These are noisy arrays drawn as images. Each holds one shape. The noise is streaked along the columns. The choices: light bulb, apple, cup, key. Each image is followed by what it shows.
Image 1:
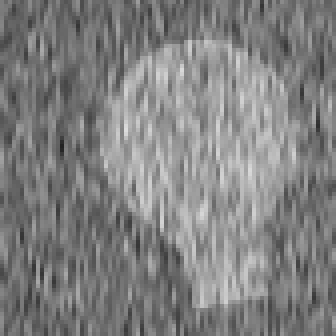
light light bulb
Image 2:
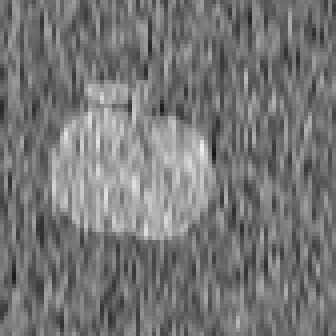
light apple
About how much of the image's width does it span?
half
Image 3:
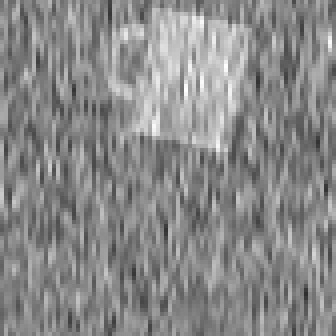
light cup
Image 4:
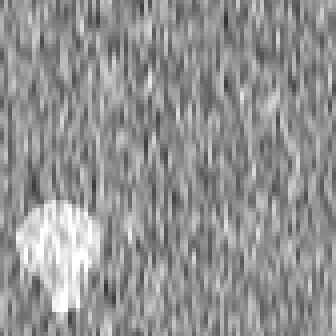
light light bulb, bottom left
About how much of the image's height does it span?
a third
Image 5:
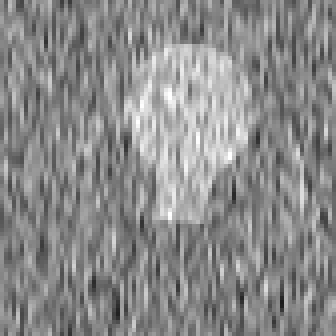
light light bulb
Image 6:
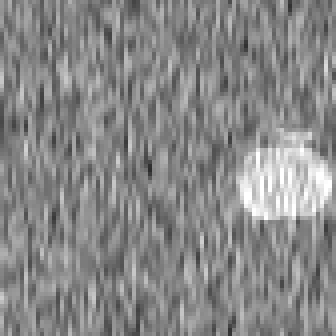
light apple, middle right
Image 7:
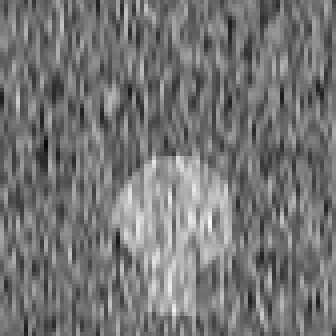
light light bulb
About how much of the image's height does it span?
half
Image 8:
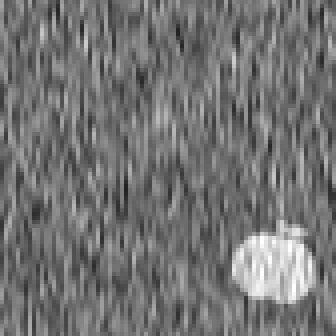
light apple, bottom right
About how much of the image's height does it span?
a quarter
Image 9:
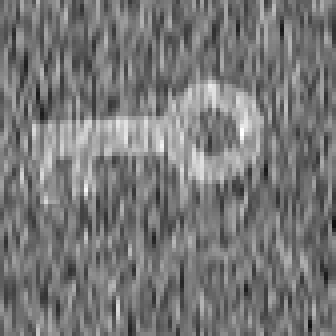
light key
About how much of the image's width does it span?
two thirds
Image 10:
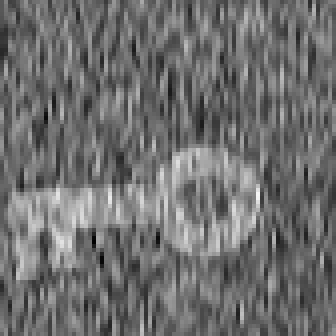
light key
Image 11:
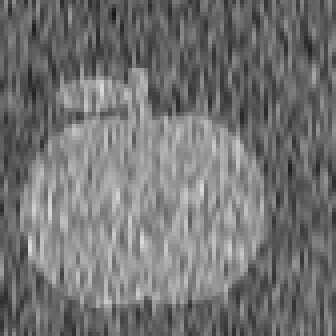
light apple
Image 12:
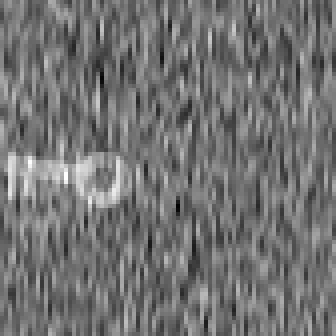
light key, middle left
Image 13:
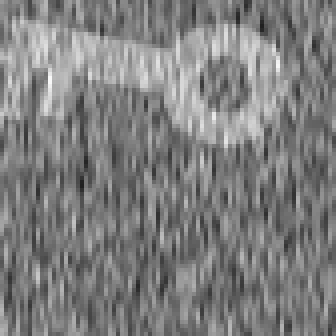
light key
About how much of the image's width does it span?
nearly all
